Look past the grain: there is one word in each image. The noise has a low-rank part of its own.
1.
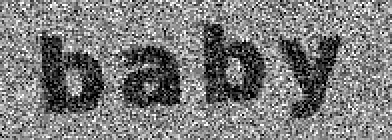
baby
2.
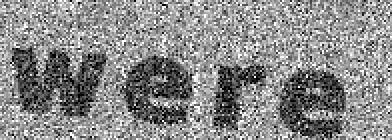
were
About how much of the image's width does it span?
nearly all
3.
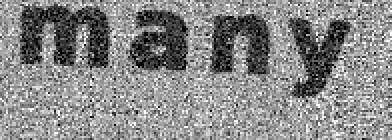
many
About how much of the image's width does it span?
nearly all
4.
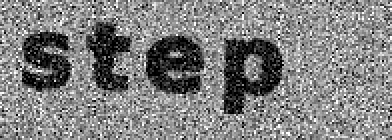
step
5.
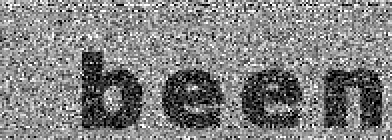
been
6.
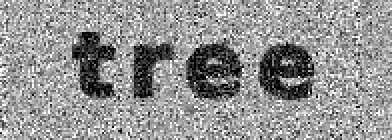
tree
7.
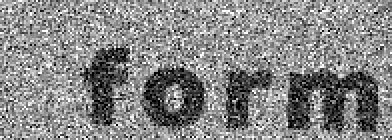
form
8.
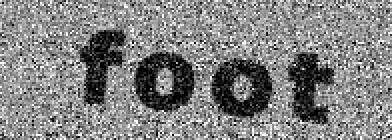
foot
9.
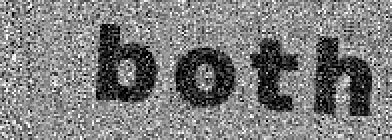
both
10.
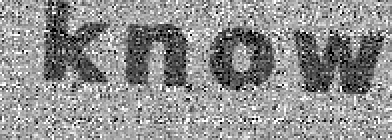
know
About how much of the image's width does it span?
nearly all
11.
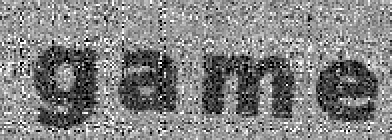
game
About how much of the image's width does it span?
nearly all
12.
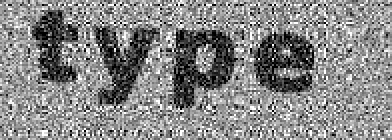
type
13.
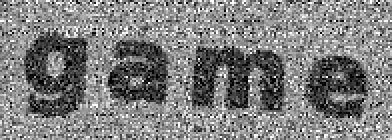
game
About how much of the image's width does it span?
nearly all
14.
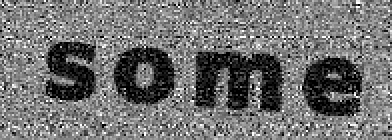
some
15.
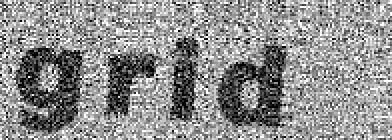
grid
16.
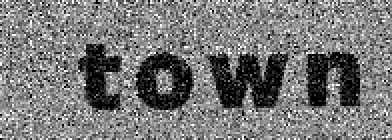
town
